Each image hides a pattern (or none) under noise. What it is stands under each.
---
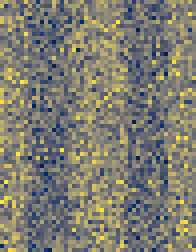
vertical stripes
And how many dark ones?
2
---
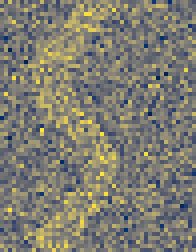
a wavy band
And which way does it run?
top to bottom
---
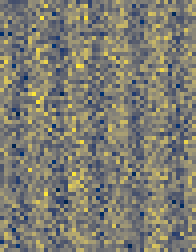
vertical stripes
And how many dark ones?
5
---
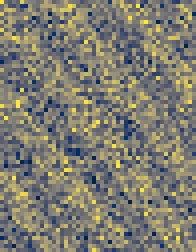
diagonal stripes
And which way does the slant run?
top left to bottom right
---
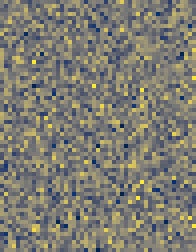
only noise
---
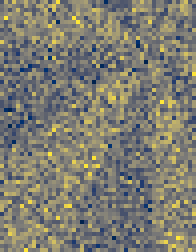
spokes from one point
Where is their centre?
top right
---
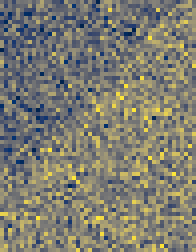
a sharp edge
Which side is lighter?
bottom right
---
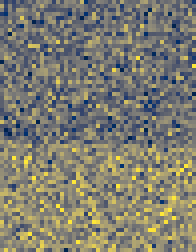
a sharp edge
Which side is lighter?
bottom
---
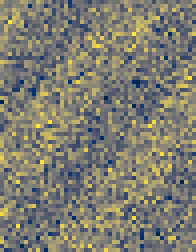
diagonal stripes
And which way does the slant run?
bottom left to top right
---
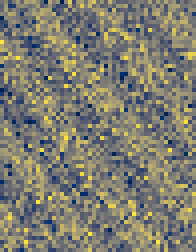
diagonal stripes
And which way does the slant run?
top left to bottom right
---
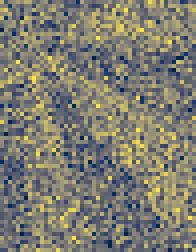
spokes from one point
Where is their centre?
top left
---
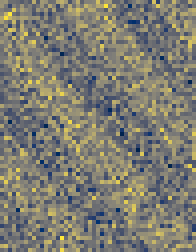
diagonal stripes
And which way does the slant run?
top left to bottom right
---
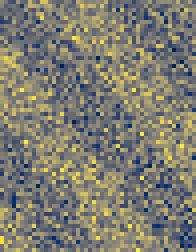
diagonal stripes
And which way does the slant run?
top left to bottom right
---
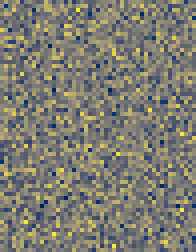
only noise
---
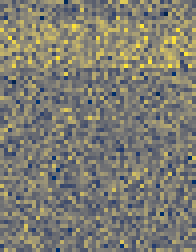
one horizontal stripe
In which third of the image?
top
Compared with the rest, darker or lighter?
lighter
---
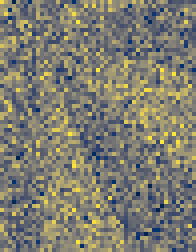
spokes from one point
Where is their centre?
top left
